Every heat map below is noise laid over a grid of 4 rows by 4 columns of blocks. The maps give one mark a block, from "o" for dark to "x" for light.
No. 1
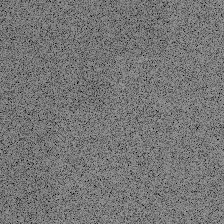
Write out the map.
ooox
ooxx
oxxx
oxxx
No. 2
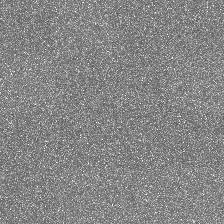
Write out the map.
oxoo
xoox
oooo
oxxx
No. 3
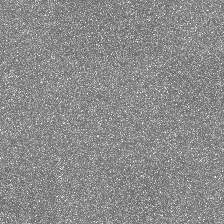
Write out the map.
xoox
xxxo
xxxx
oxox
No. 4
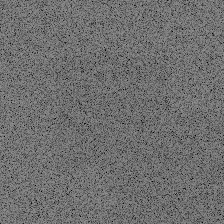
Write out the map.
xxxx
xoox
xooo
xxoo
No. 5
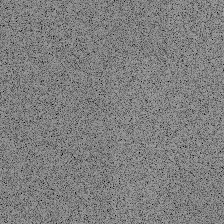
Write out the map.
ooox
ooxx
ooxx
ooxo
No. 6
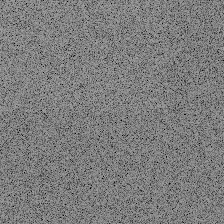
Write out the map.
xxxo
xxxo
oooo
oooo
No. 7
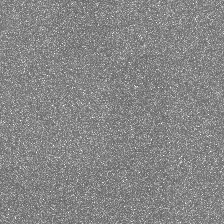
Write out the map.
xoxx
xxox
xxox
ooox
